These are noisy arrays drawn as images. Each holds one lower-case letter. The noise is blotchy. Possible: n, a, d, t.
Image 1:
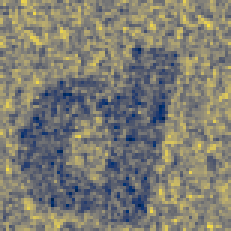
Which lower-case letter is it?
d
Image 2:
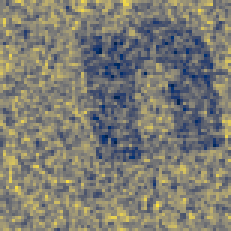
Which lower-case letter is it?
n
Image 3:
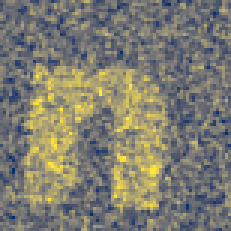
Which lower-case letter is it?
n
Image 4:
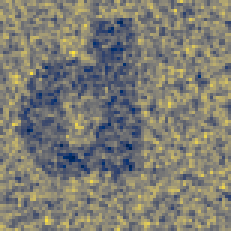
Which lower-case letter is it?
d
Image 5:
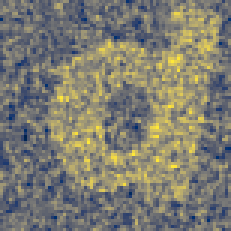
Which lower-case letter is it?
d
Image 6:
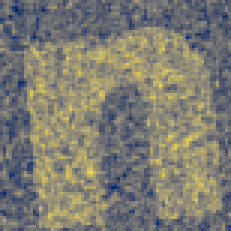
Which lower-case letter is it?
n
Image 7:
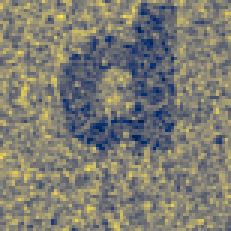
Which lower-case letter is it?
d
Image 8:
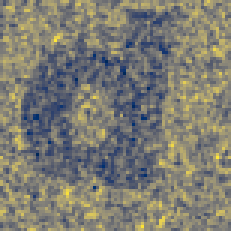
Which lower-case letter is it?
d
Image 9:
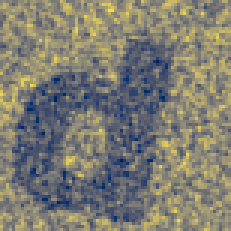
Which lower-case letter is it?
d
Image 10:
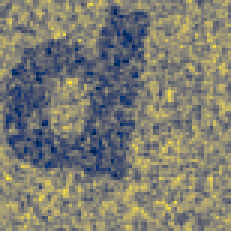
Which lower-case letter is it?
d
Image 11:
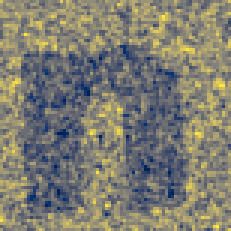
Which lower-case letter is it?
n
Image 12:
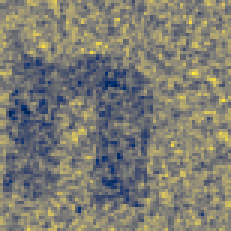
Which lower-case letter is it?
n
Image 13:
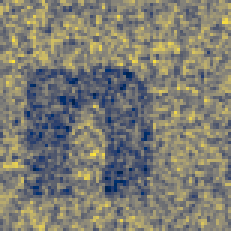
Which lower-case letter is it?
n
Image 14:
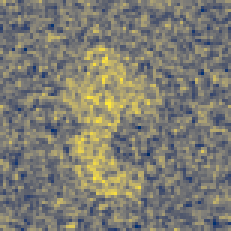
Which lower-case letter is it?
t
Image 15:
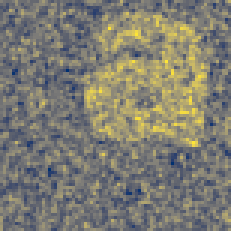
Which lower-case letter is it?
a
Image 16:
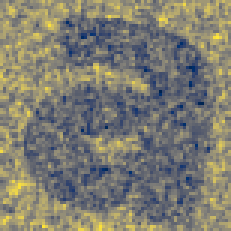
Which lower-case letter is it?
a
